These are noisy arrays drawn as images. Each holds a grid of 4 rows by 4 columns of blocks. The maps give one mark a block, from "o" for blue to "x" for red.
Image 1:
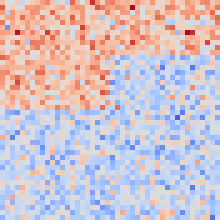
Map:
x x x x
x x o o
o o o o
o o o o
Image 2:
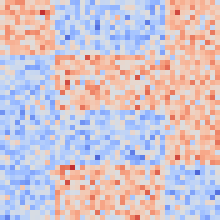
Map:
x o o x
o x x x
o o o x
o x x o
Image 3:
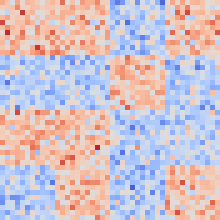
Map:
x x o x
o o x o
x x o o
o x o x
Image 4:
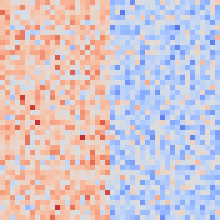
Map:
x x o o
x x o o
x x o o
x x o o
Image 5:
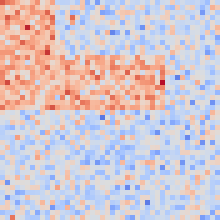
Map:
x o o o
x x x o
o o o o
o o o o
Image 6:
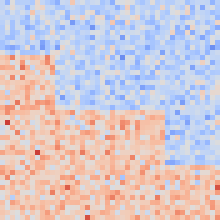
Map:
o o o o
x o o o
x x x o
x x x x
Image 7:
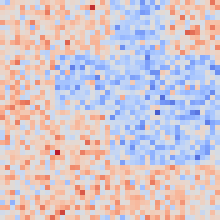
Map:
x x o x
x o o o
x x o o
x x x x
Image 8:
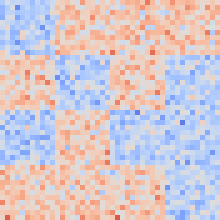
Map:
o x x x
x o x o
o x o o
x x x o
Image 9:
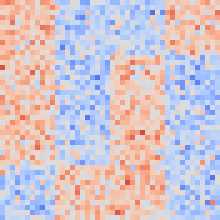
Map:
x o o x
x o x o
x o x o
o x x o
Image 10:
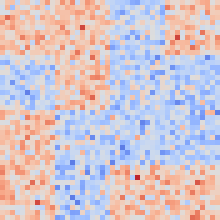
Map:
x x o x
o x o o
x o o o
x o x x
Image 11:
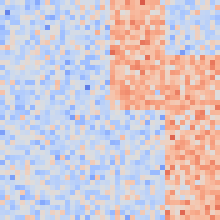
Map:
o o x o
o o x x
o o o x
o o o x
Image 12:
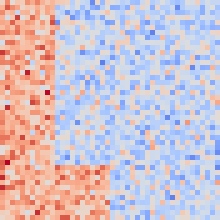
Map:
x o o o
x o o o
x o o o
x x o o
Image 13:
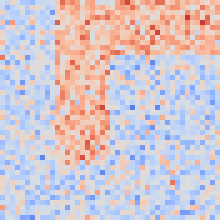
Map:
o x x x
o x o o
o x o o
o o o o
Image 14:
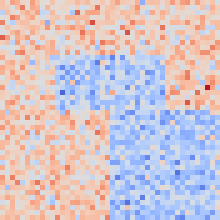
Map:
x x x x
x o o x
x x o o
x x o o
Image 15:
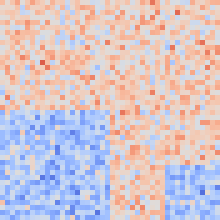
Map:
x x x x
x x x x
o o x x
o o x o
